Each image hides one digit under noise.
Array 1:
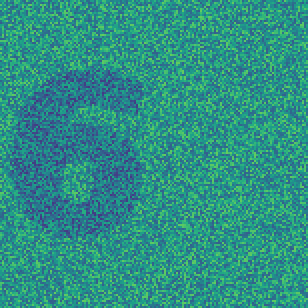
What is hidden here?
dark 6
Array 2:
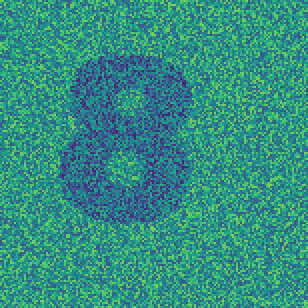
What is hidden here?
dark 8
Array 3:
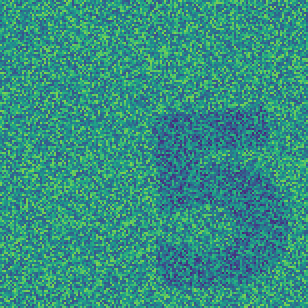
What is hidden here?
dark 5
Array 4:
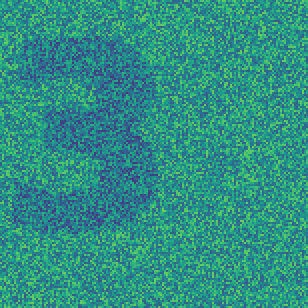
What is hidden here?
dark 3
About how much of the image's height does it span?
two thirds
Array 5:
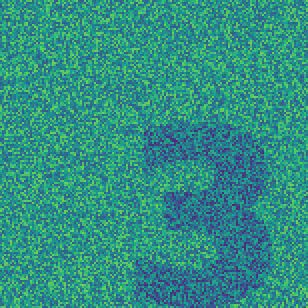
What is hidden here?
dark 3
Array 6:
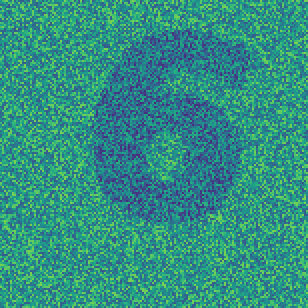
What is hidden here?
dark 6
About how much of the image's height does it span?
two thirds
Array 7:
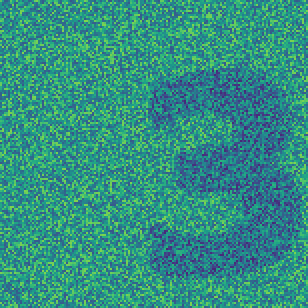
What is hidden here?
dark 3
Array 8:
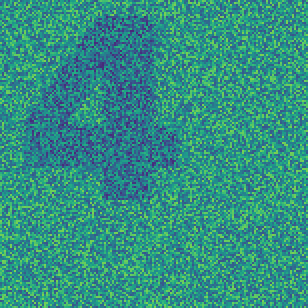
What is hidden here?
dark 4
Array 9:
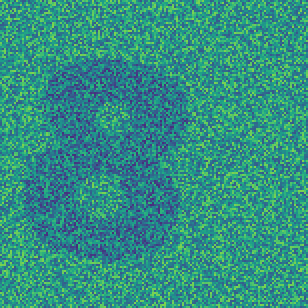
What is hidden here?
dark 8
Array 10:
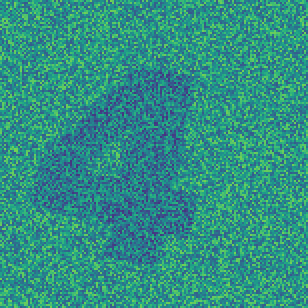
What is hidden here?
dark 4
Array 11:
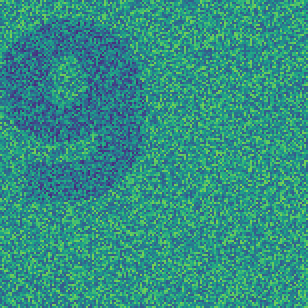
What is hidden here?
dark 9
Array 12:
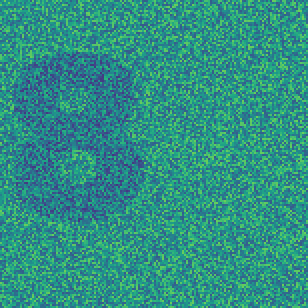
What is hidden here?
dark 8
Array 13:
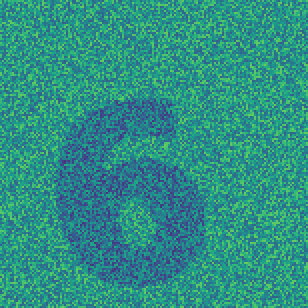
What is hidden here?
dark 6
